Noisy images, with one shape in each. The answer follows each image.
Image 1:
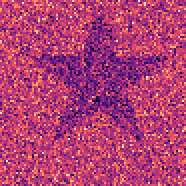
star
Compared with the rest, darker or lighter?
darker
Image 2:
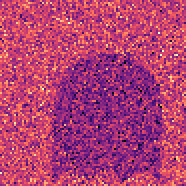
ghost
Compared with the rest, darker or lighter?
darker
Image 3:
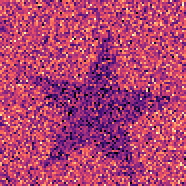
star
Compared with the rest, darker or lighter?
darker
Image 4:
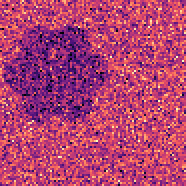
flower
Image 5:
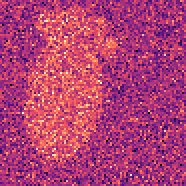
footprint
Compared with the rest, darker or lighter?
lighter
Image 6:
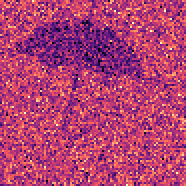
umbrella
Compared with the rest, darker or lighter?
darker
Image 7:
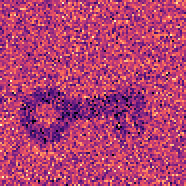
key
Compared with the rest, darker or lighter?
darker
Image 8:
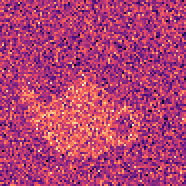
teapot
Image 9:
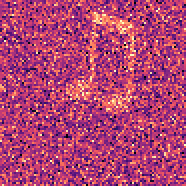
pair of musical notes
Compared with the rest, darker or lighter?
lighter
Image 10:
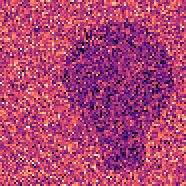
light bulb
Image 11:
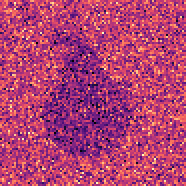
pear
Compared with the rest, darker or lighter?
darker
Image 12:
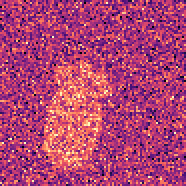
footprint
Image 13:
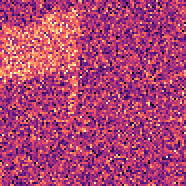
flag
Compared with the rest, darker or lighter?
lighter
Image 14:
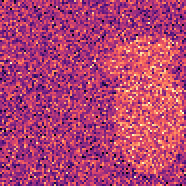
footprint
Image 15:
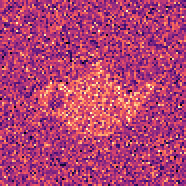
teapot
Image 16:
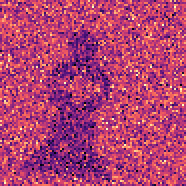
chess bishop
